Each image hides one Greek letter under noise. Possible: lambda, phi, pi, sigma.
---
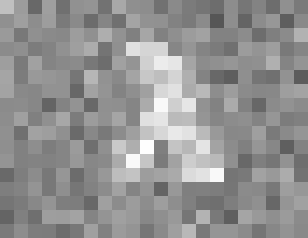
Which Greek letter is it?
lambda
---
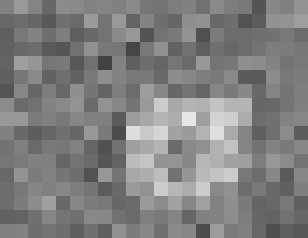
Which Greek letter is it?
sigma
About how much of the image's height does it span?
half
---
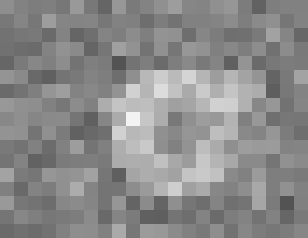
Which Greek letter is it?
sigma
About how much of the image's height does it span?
half
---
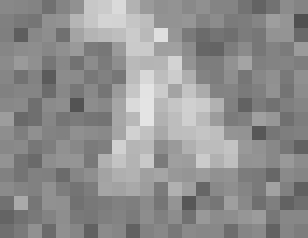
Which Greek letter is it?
lambda
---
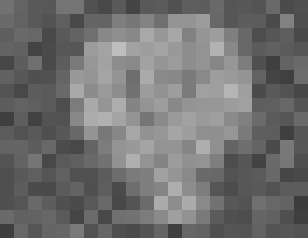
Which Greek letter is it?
phi
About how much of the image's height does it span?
nearly all
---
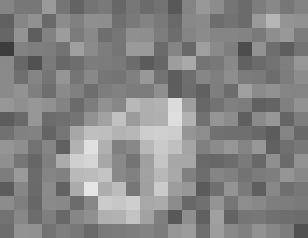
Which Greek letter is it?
sigma
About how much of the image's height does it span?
half
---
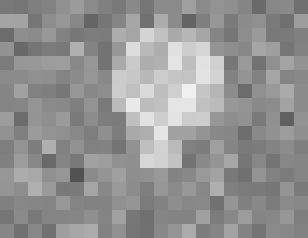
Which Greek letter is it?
phi
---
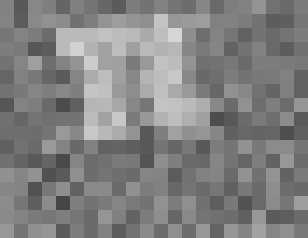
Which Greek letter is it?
pi
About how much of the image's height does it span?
half
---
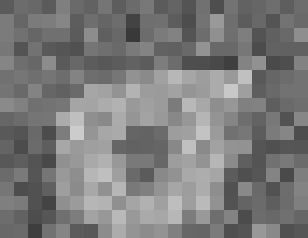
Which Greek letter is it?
sigma
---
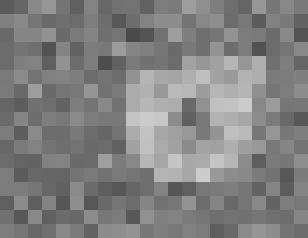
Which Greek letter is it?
sigma
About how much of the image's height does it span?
half
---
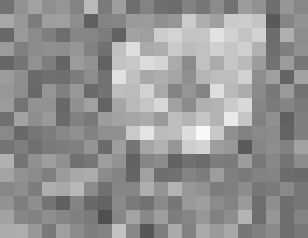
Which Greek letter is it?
sigma
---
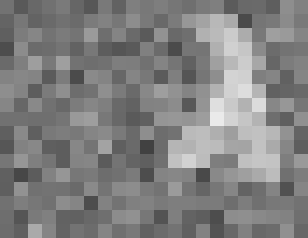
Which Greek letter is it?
lambda
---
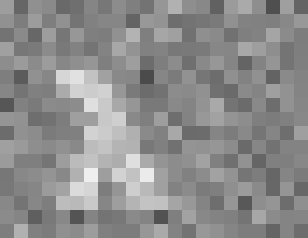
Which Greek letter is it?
lambda
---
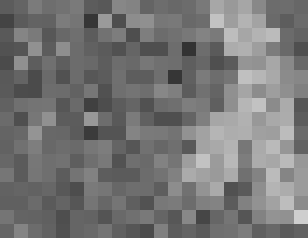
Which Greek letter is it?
lambda
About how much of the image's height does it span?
nearly all
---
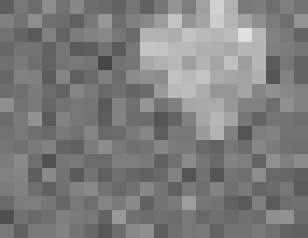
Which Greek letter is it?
phi
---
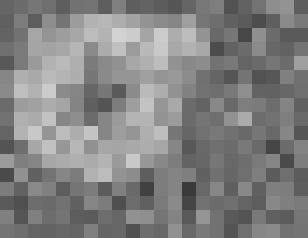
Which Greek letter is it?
sigma
